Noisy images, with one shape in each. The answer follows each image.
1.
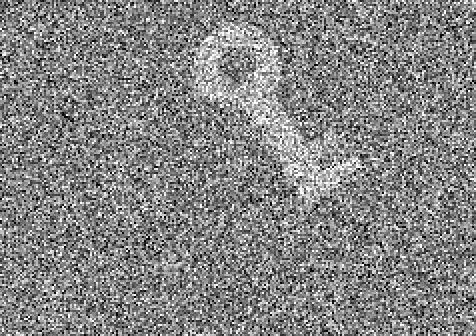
key
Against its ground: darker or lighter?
lighter
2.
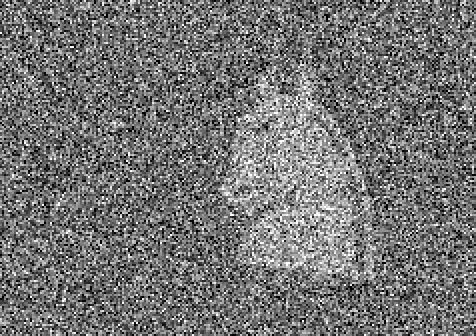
chess knight
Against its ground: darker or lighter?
lighter
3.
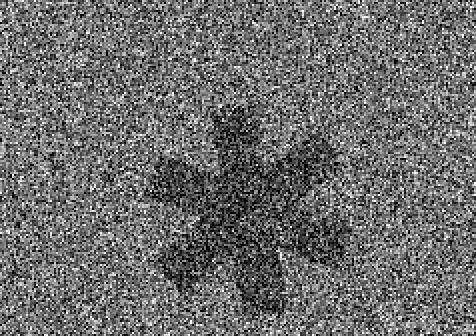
asterisk
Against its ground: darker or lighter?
darker
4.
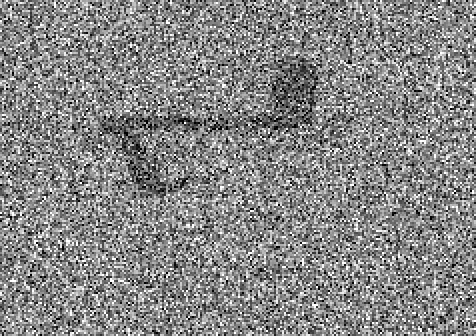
musical note
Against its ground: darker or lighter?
darker
